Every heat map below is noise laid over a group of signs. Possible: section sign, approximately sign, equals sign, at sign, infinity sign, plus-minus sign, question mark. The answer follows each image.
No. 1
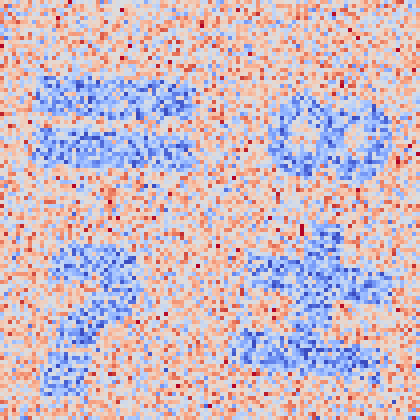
top left: equals sign; top right: infinity sign; bottom left: question mark; bottom right: plus-minus sign
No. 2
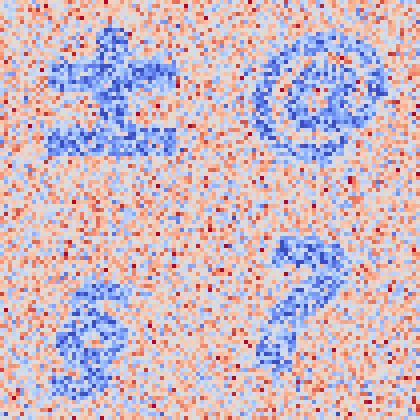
top left: plus-minus sign; top right: at sign; bottom left: section sign; bottom right: question mark
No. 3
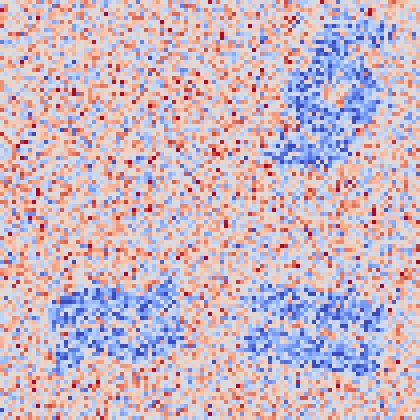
top right: section sign; bottom left: approximately sign; bottom right: equals sign
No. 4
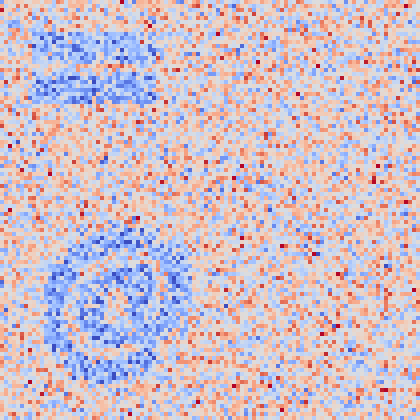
top left: equals sign; bottom left: at sign
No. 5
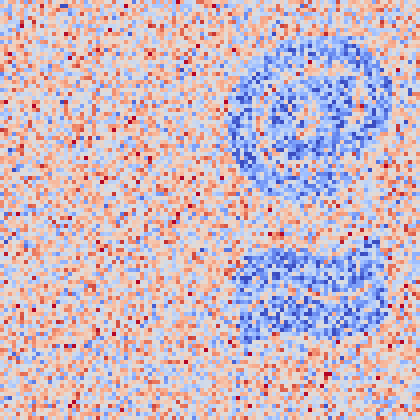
top right: at sign; bottom right: approximately sign
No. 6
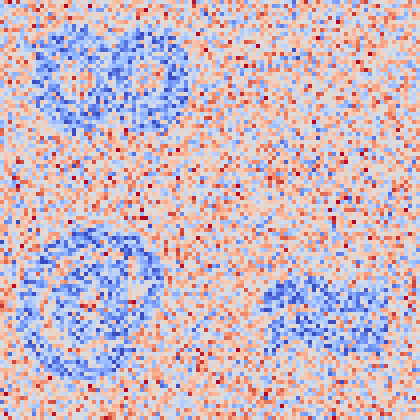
top left: infinity sign; bottom left: at sign; bottom right: approximately sign
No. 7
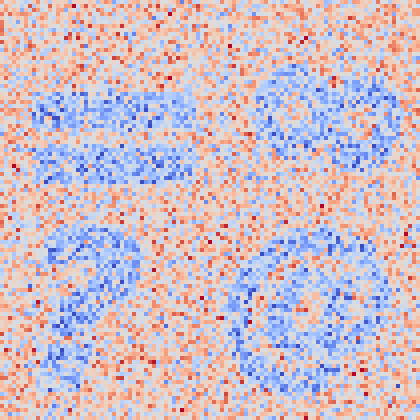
top left: equals sign; top right: infinity sign; bottom left: question mark; bottom right: at sign
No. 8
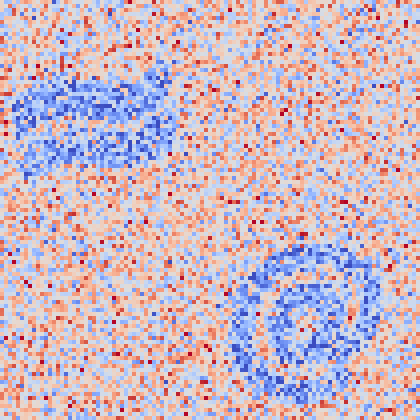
top left: approximately sign; bottom right: at sign
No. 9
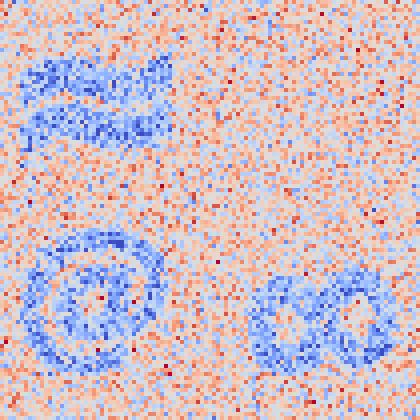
top left: approximately sign; bottom left: at sign; bottom right: infinity sign
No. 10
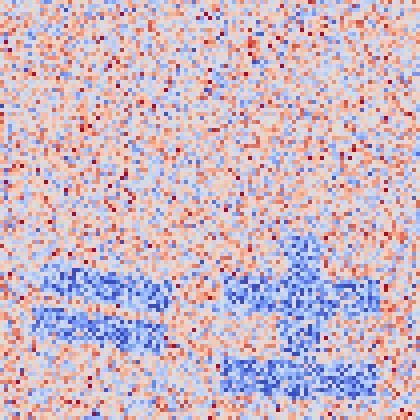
bottom left: equals sign; bottom right: plus-minus sign
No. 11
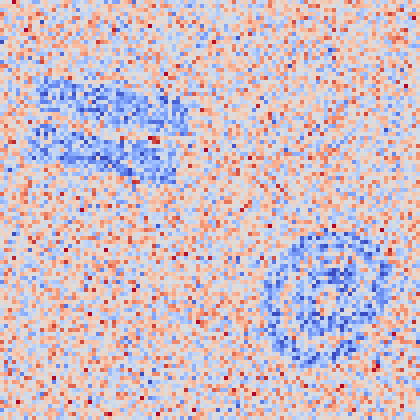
top left: equals sign; bottom right: at sign
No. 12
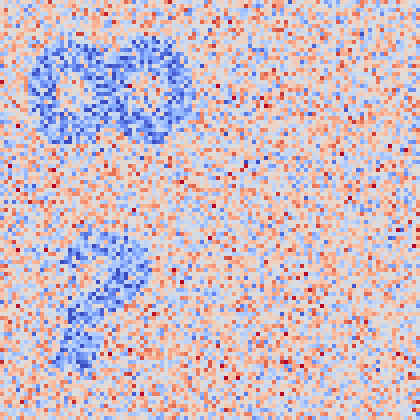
top left: infinity sign; bottom left: question mark
